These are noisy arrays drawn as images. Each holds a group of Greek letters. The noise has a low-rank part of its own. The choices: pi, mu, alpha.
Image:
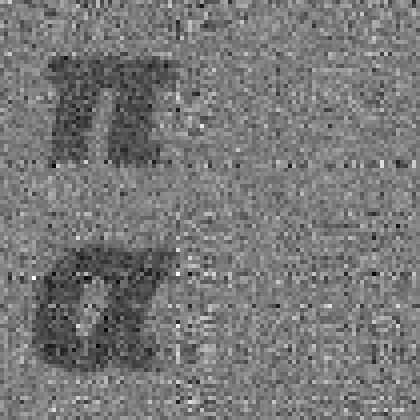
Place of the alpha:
bottom left
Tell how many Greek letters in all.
2
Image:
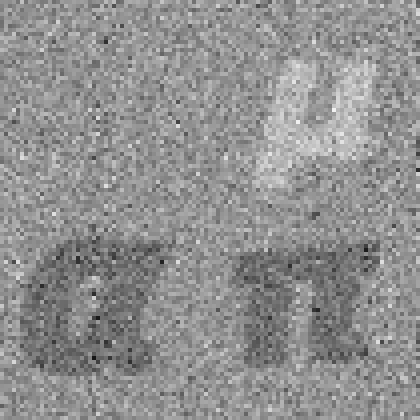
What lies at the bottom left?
alpha
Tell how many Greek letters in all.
3
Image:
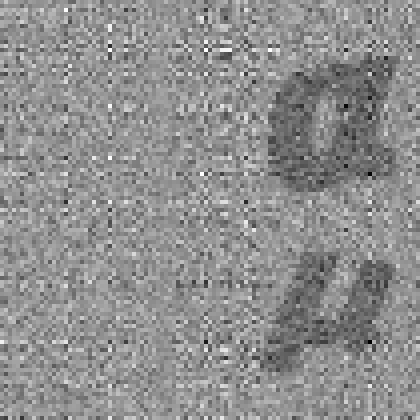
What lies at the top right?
alpha
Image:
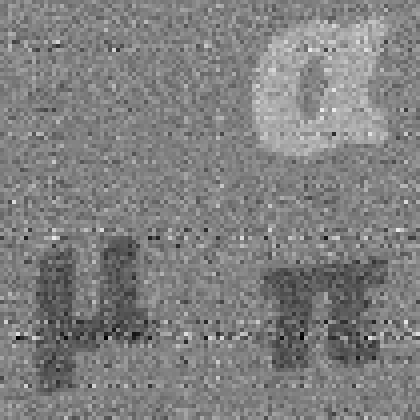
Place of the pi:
bottom right
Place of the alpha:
top right
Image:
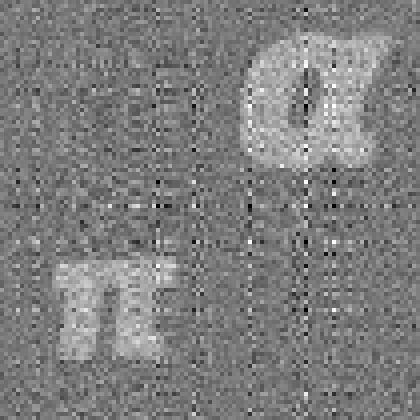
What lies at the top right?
alpha
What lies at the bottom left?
pi
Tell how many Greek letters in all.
2
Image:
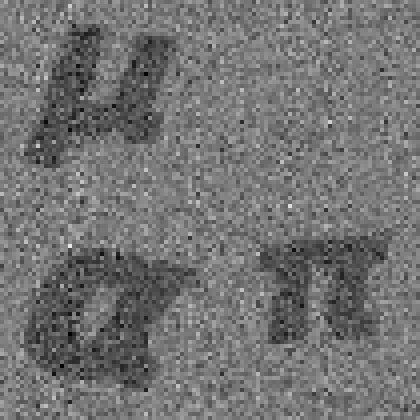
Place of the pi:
bottom right
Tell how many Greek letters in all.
3
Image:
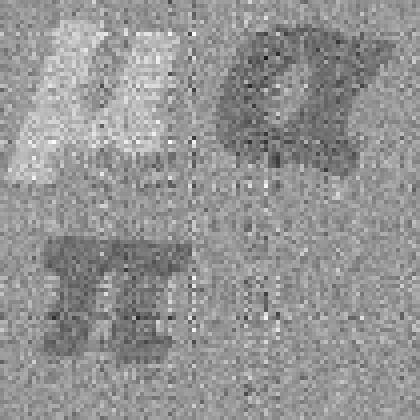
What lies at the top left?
mu
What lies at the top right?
alpha
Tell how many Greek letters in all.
3
